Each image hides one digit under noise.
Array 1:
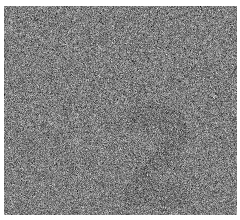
2
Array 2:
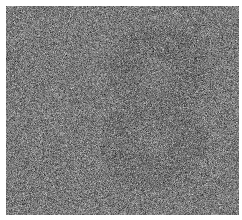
8
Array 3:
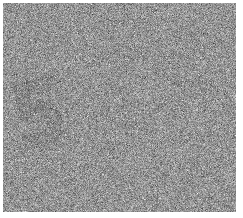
5
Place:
middle left
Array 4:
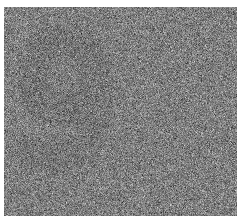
9
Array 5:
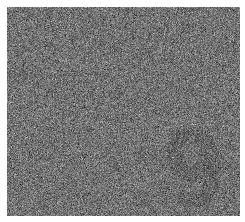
9
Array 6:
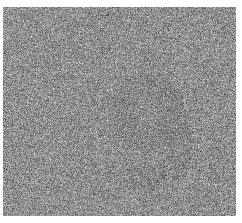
9
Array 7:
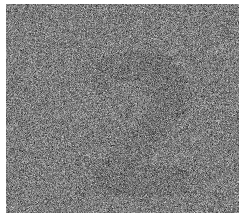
2
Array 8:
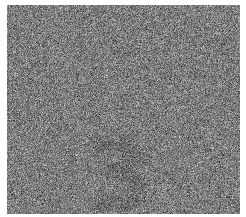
3
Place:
bottom middle
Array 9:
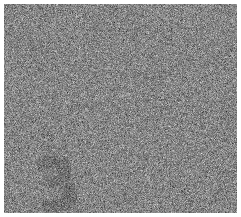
3
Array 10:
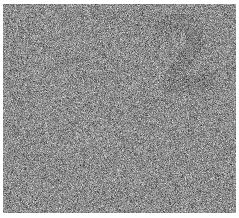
2
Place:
top right
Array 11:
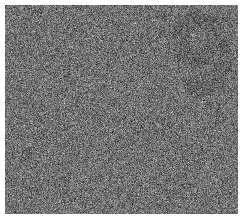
9
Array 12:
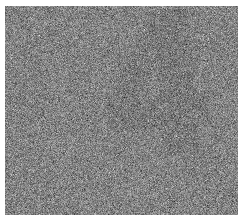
4
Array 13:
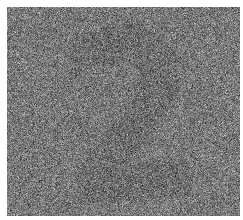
2
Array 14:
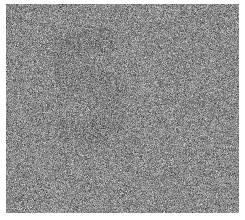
5
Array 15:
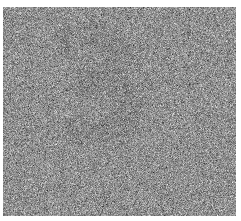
3
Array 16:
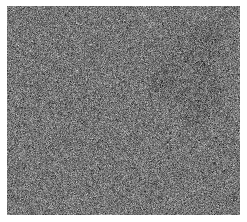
4
